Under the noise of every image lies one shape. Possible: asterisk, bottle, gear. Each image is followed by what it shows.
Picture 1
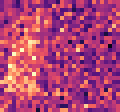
light bottle
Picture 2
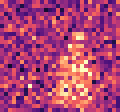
light bottle
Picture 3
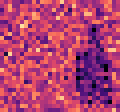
dark bottle
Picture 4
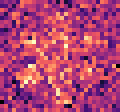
light asterisk
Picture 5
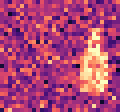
light bottle
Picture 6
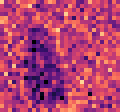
dark bottle
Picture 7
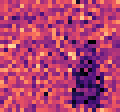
dark bottle
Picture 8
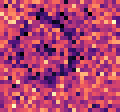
dark gear
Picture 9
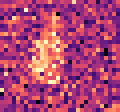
light bottle
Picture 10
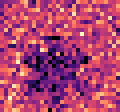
dark asterisk
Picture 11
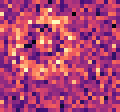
light gear
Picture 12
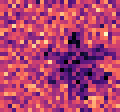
dark asterisk
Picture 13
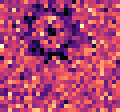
dark gear
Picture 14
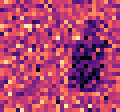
dark bottle
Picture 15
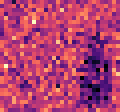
dark bottle
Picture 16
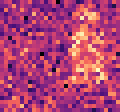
light bottle
